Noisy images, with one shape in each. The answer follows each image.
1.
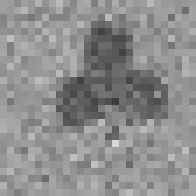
club
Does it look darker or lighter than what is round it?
darker
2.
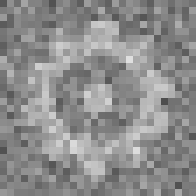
gear
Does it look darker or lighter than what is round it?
lighter
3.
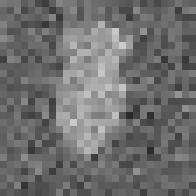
footprint
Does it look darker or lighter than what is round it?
lighter
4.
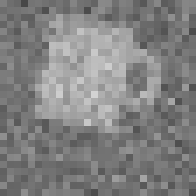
cup
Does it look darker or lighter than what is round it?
lighter
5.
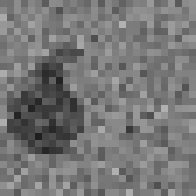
pear
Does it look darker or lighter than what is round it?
darker
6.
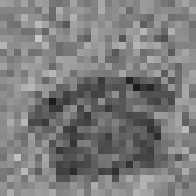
telephone
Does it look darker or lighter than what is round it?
darker
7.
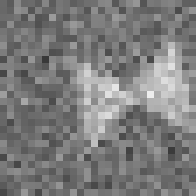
bow tie
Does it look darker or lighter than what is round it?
lighter
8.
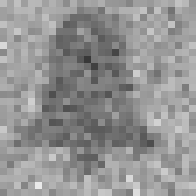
bell
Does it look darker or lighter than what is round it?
darker
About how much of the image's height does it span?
nearly all
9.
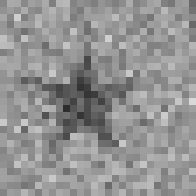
star
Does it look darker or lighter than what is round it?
darker
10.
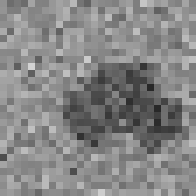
car
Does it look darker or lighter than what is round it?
darker
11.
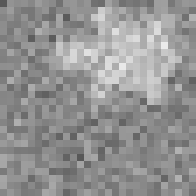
turtle
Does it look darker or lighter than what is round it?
lighter
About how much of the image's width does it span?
two thirds
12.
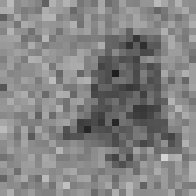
bell
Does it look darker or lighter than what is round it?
darker
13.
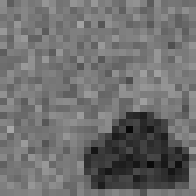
cloud
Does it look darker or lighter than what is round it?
darker
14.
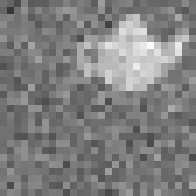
teapot
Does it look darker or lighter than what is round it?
lighter
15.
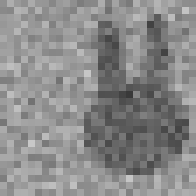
rabbit's head
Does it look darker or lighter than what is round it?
darker
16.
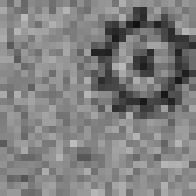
gear
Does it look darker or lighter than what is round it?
darker
